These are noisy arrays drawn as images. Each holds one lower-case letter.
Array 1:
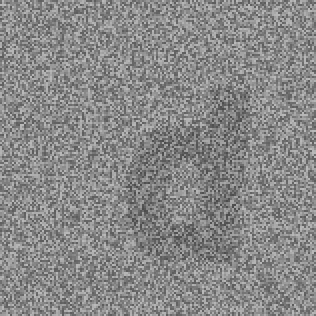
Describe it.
dark d
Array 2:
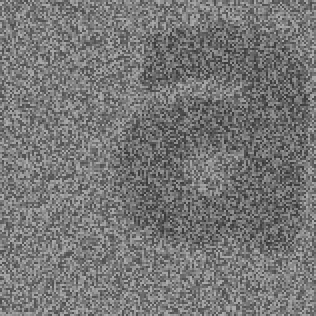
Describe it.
dark a
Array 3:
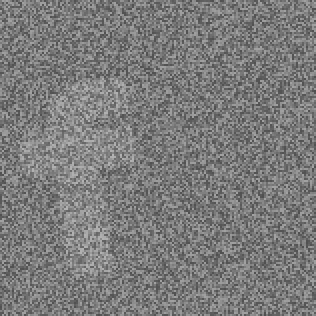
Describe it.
light f
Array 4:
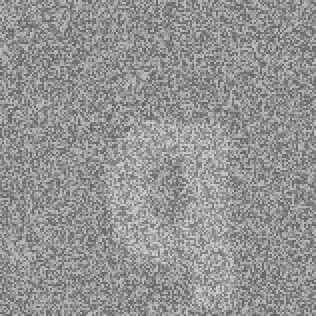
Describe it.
light q
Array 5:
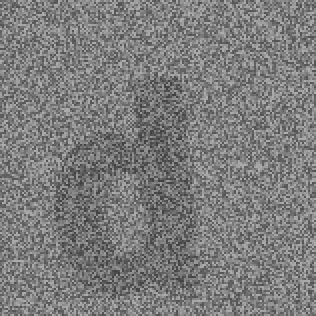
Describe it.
dark d
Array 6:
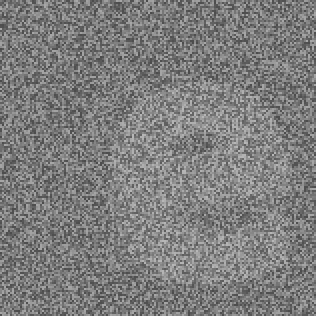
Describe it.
light e
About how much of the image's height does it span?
two thirds
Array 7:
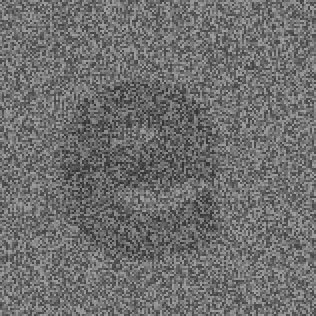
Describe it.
dark e
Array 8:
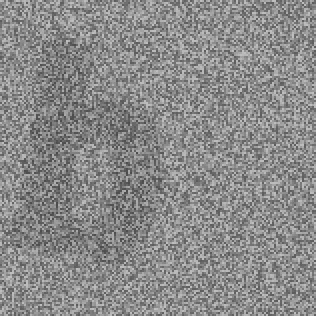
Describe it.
dark b
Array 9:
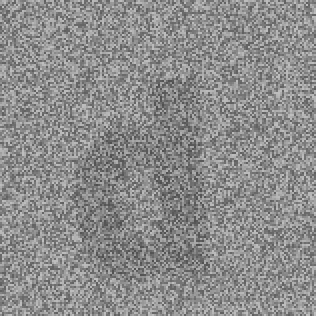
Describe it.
dark d
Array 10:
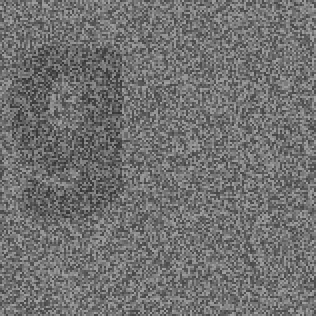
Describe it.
dark g
